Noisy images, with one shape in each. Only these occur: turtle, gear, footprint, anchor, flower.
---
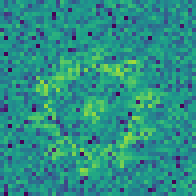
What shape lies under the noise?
gear
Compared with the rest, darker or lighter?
lighter
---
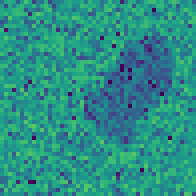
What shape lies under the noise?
footprint
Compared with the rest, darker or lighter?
darker
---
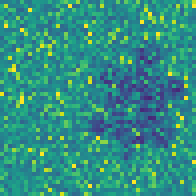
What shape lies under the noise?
turtle
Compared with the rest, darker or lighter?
darker
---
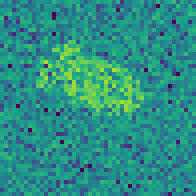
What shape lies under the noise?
footprint
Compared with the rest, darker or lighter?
lighter
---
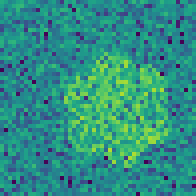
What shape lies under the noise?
flower
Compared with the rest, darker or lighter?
lighter
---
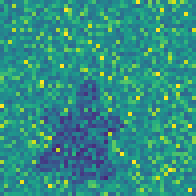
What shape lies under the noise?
turtle
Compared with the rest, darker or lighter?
darker
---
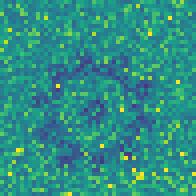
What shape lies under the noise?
gear
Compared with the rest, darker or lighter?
darker
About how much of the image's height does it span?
two thirds
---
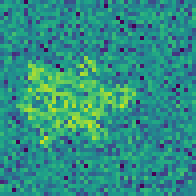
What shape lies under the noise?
turtle
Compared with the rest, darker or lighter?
lighter
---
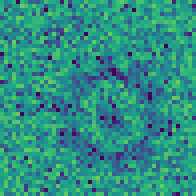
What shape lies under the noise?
gear
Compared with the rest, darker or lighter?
darker
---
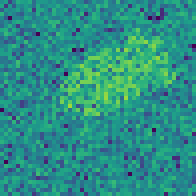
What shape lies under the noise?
footprint
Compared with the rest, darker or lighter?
lighter
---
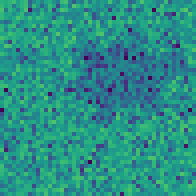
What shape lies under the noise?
turtle
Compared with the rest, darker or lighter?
darker
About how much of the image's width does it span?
two thirds
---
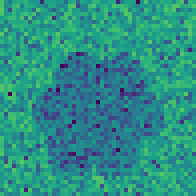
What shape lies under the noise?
flower
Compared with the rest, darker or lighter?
darker
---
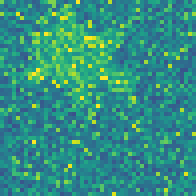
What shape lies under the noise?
turtle
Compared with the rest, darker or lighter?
lighter
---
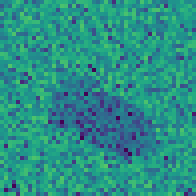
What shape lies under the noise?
footprint
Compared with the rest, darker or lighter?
darker
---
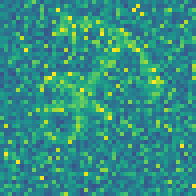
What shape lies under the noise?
anchor
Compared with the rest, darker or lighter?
lighter
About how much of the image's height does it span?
two thirds
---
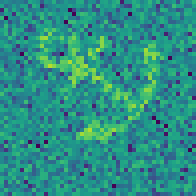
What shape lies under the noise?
anchor
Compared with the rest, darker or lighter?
lighter
